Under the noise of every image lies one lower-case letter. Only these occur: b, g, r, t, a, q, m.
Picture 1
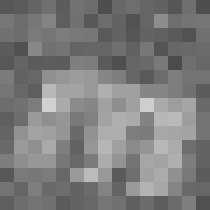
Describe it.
light m
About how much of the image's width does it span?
nearly all
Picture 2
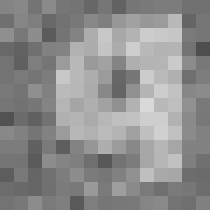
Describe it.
light q
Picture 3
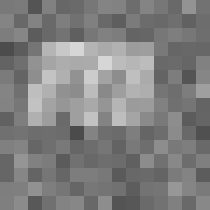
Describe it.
light m
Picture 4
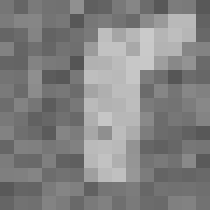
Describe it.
light r
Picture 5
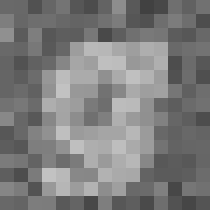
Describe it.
light g
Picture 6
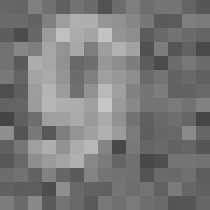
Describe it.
light g
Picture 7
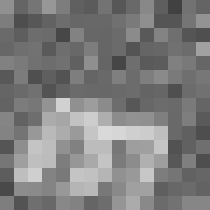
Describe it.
light m
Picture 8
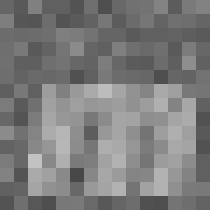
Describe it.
light m
